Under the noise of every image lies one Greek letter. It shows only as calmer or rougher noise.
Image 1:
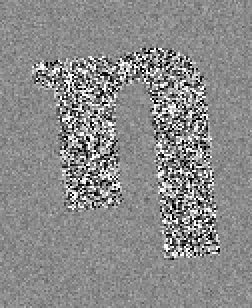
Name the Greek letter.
eta
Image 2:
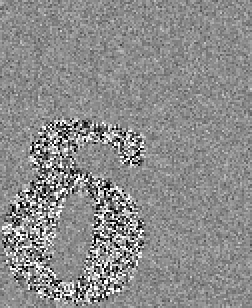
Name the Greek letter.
delta
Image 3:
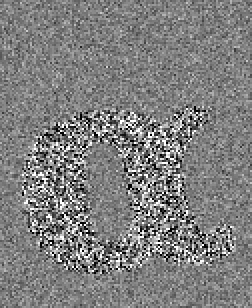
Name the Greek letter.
alpha
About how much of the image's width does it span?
nearly all
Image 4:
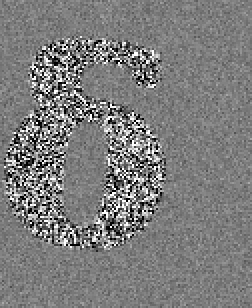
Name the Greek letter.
delta
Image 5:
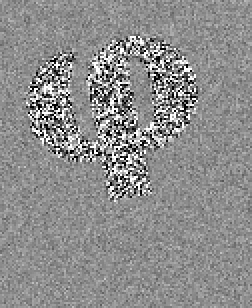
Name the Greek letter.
phi
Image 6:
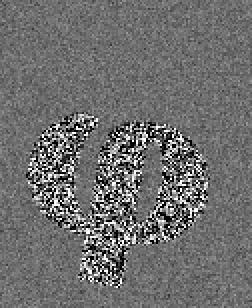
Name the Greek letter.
phi
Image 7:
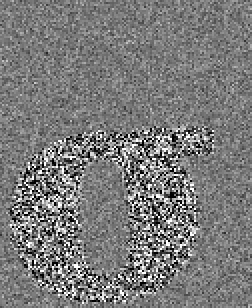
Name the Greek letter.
sigma
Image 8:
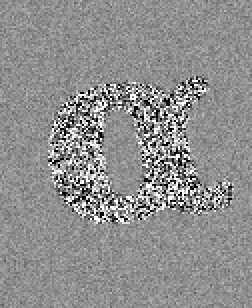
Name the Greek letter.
alpha
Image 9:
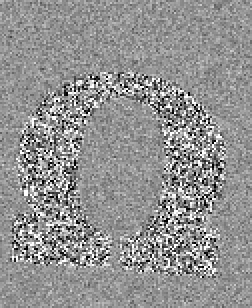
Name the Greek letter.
omega
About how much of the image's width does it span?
nearly all
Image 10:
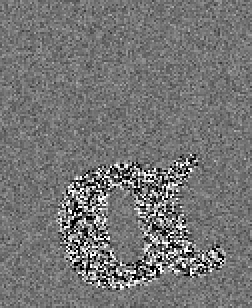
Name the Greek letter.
alpha
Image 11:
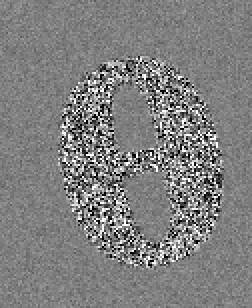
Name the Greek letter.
theta
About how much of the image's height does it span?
two thirds
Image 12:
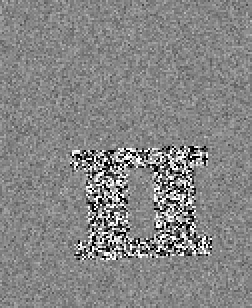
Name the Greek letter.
pi
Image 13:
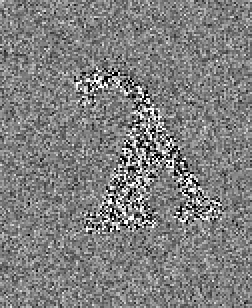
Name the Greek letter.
lambda
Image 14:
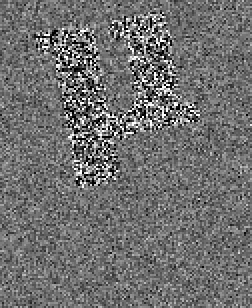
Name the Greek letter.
mu
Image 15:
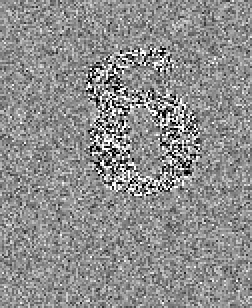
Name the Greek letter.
delta
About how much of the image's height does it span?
half
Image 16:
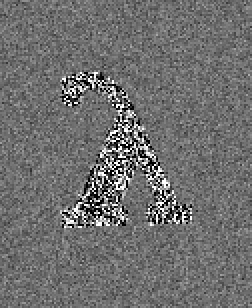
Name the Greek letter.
lambda
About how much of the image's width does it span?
half
